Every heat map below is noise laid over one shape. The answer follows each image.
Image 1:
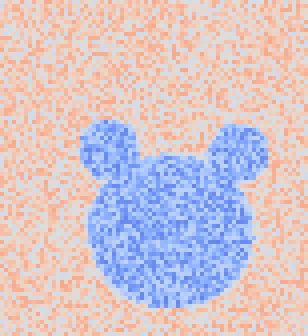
blue bear's head
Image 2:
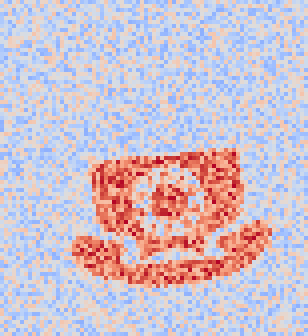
red telephone
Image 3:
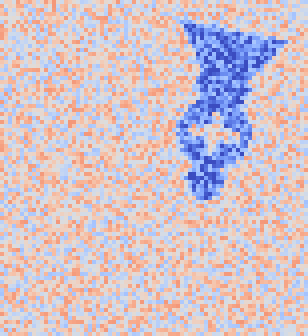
blue chess bishop
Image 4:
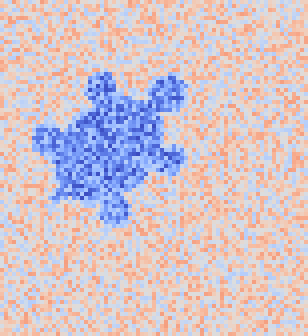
blue turtle
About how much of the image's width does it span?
half
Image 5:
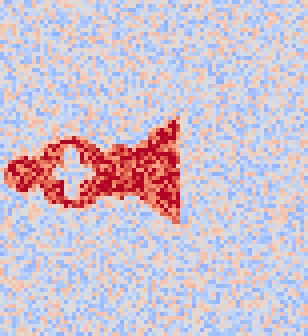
red chess bishop
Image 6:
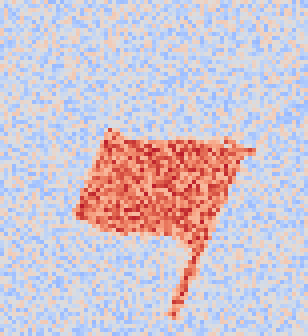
red flag
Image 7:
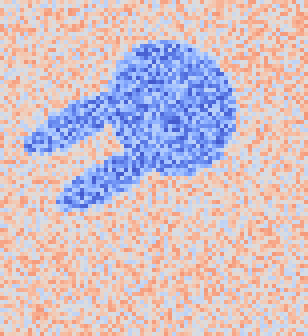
blue rabbit's head
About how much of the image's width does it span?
two thirds
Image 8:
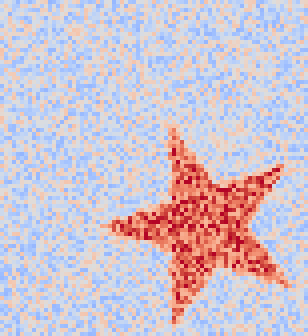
red star
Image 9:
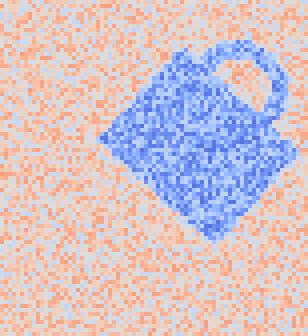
blue cup
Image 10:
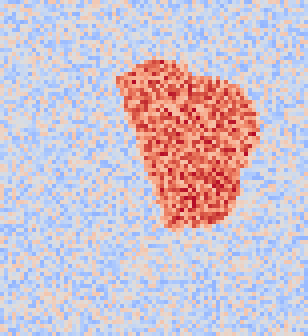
red cloud
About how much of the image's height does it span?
half
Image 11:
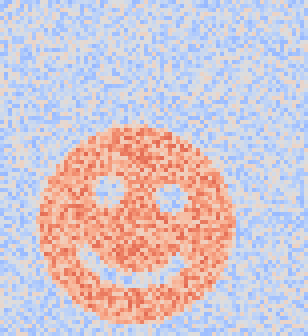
red smiling face
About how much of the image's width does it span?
two thirds
